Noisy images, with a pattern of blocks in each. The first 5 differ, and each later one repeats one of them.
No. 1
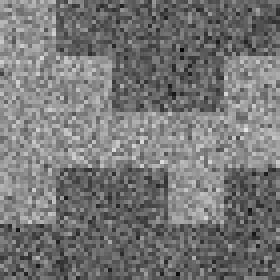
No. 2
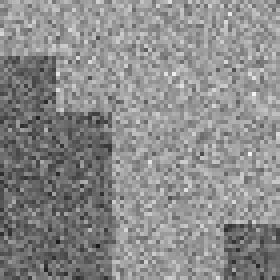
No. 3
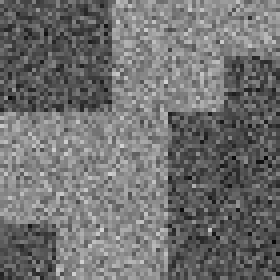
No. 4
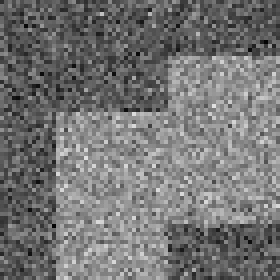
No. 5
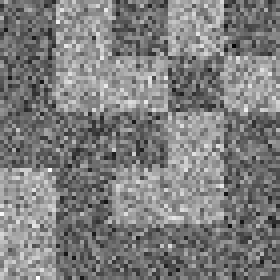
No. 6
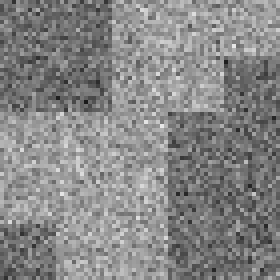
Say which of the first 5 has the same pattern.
3
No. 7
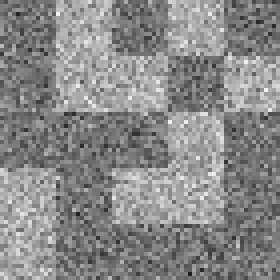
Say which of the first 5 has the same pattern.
5
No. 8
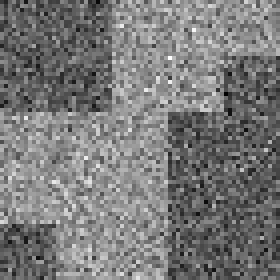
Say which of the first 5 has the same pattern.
3
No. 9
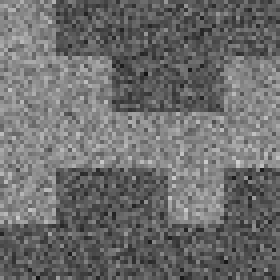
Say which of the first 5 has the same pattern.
1
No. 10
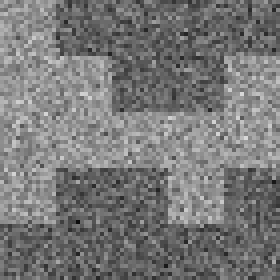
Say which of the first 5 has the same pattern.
1
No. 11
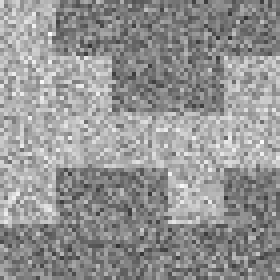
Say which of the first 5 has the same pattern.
1
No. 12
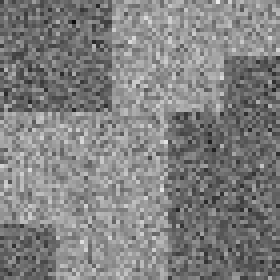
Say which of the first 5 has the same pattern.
3
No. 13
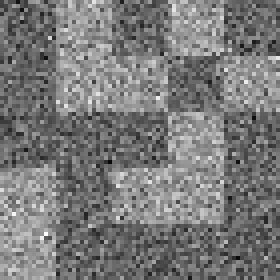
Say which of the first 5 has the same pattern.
5
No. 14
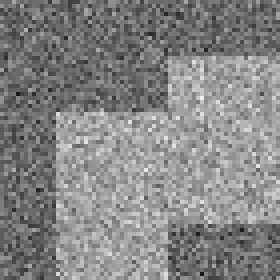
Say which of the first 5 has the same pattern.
4
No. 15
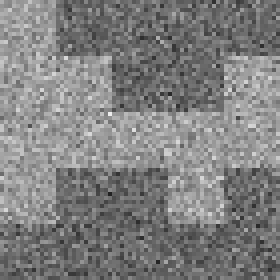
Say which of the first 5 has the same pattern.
1
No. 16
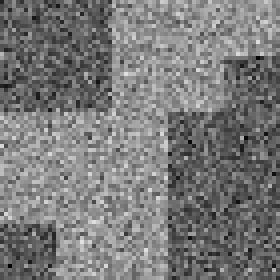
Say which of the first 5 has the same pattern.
3
